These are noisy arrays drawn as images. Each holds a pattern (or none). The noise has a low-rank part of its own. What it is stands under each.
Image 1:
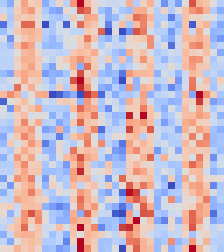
vertical stripes
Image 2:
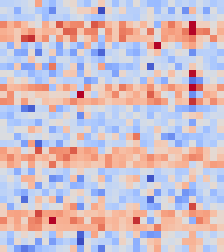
horizontal stripes
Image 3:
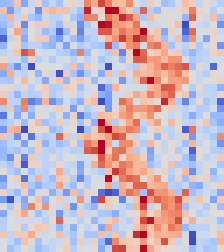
a wavy band
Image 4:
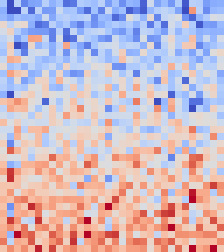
a smooth slope
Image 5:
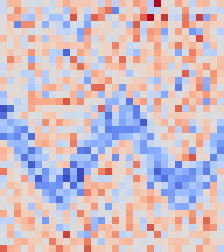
a wavy band
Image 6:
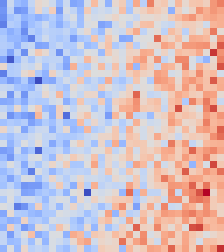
a smooth slope
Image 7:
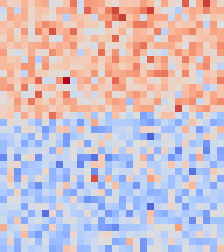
a sharp edge
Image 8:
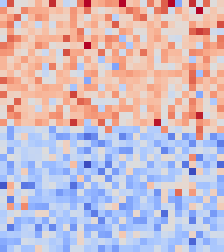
a sharp edge
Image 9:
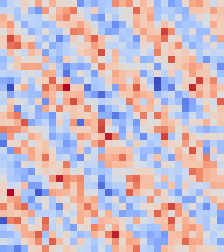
diagonal stripes
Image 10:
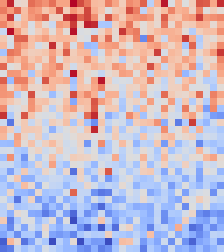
a smooth slope
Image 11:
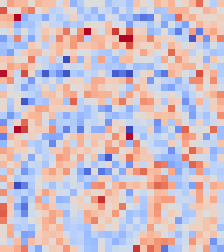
rings round one point
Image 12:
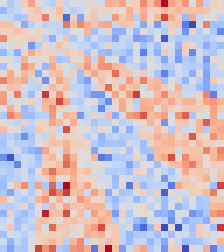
spokes from one point
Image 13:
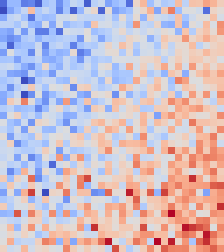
a smooth slope
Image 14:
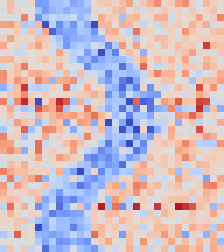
a wavy band
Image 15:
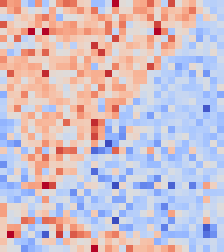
spokes from one point
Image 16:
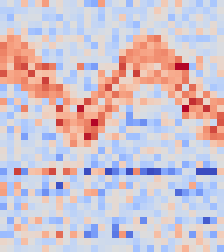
a wavy band
